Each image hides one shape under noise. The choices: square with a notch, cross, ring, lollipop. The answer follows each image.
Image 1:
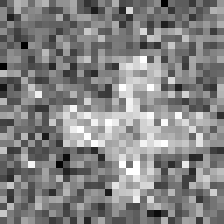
cross
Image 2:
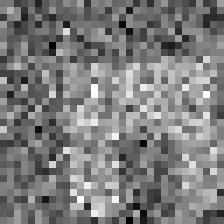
square with a notch
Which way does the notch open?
down
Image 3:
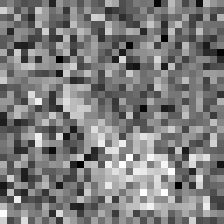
lollipop
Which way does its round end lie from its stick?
down and right
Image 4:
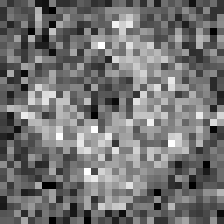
square with a notch
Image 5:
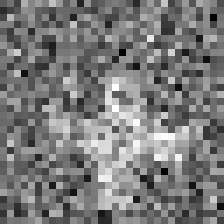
cross
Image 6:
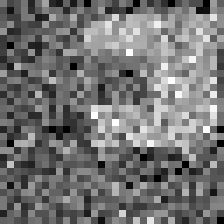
square with a notch
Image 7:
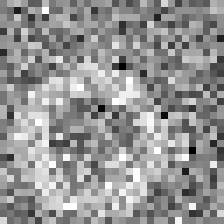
ring
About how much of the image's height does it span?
two thirds
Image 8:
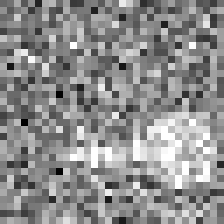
lollipop
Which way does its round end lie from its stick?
right
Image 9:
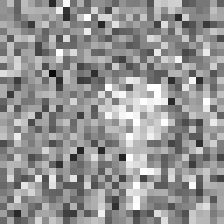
lollipop
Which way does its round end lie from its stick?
up
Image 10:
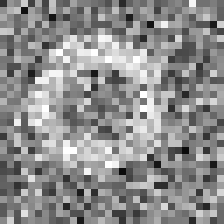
ring
